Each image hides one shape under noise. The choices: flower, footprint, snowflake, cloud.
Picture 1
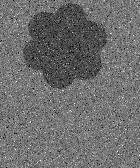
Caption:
dark flower
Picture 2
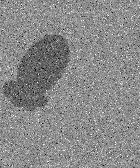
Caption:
dark footprint
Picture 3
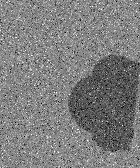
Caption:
dark cloud
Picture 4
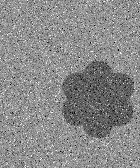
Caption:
dark flower
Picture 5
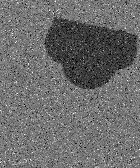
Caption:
dark cloud
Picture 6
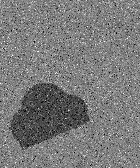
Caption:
dark cloud
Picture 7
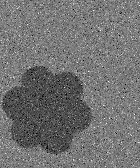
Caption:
dark flower
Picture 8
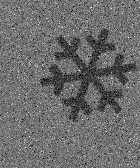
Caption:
dark snowflake
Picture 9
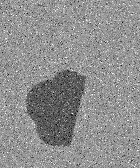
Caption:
dark cloud
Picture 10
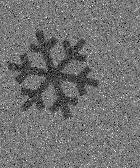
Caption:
dark snowflake
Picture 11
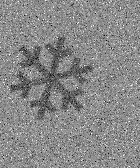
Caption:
dark snowflake
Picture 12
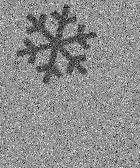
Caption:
dark snowflake
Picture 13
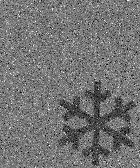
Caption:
dark snowflake
